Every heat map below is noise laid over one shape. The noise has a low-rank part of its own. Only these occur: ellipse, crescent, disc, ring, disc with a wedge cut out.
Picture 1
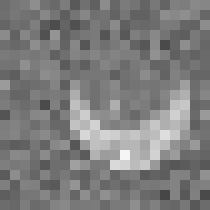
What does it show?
light crescent
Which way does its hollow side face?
up
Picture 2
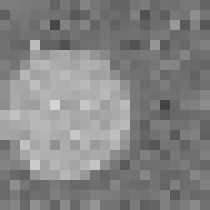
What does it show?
light disc
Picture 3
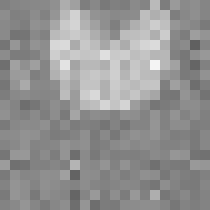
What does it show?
light disc with a wedge cut out
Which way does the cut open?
up
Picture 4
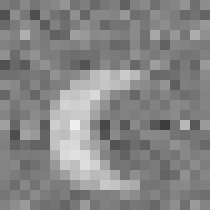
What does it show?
light crescent
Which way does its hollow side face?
right
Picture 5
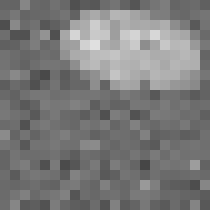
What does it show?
light ellipse
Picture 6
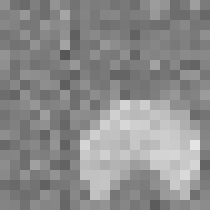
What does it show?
light disc with a wedge cut out
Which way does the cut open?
down
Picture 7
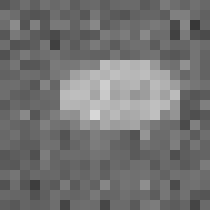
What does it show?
light ellipse
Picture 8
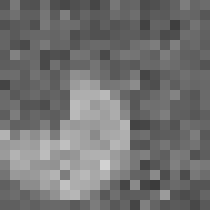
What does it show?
light disc with a wedge cut out
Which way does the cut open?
up and left
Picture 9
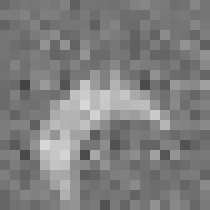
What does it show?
light crescent
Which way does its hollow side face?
down and right
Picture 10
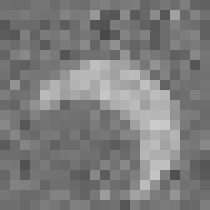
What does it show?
light crescent
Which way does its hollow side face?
down and left
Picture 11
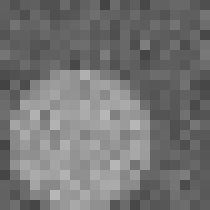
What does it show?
light disc
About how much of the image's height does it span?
two thirds
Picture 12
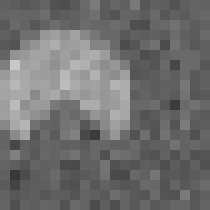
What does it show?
light disc with a wedge cut out
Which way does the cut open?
down
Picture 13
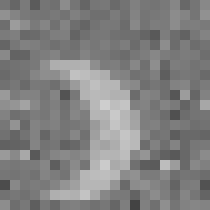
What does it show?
light crescent
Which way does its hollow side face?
left
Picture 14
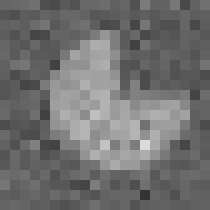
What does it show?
light disc with a wedge cut out
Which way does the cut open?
up and right
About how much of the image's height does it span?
two thirds
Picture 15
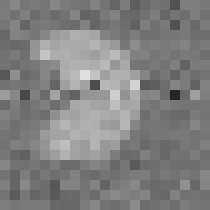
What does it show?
light disc with a wedge cut out
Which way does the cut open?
left
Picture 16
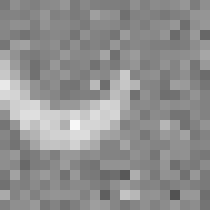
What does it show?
light crescent
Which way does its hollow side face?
up
